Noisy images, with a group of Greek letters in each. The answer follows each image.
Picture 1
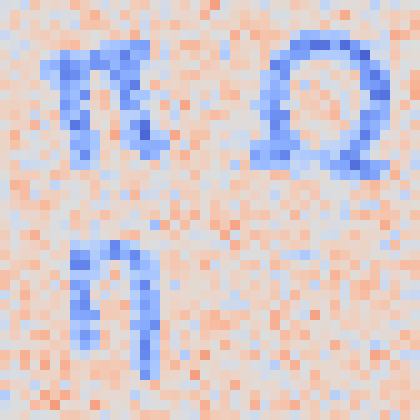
top left: pi; top right: omega; bottom left: eta
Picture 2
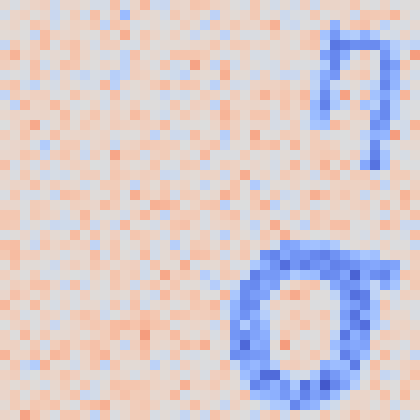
top right: eta; bottom right: sigma
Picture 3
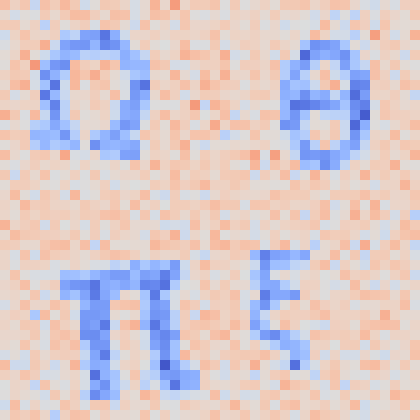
top left: omega; top right: theta; bottom left: pi; bottom right: xi
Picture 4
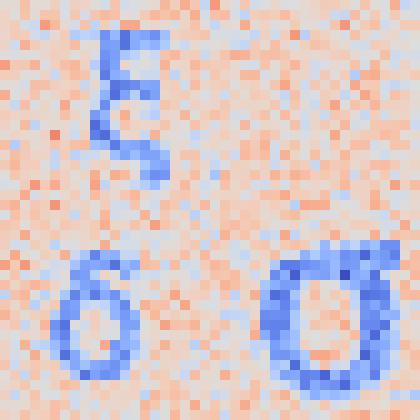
top left: xi; bottom left: delta; bottom right: sigma
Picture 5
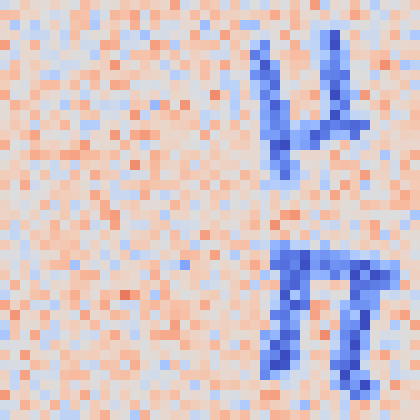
top right: mu; bottom right: pi
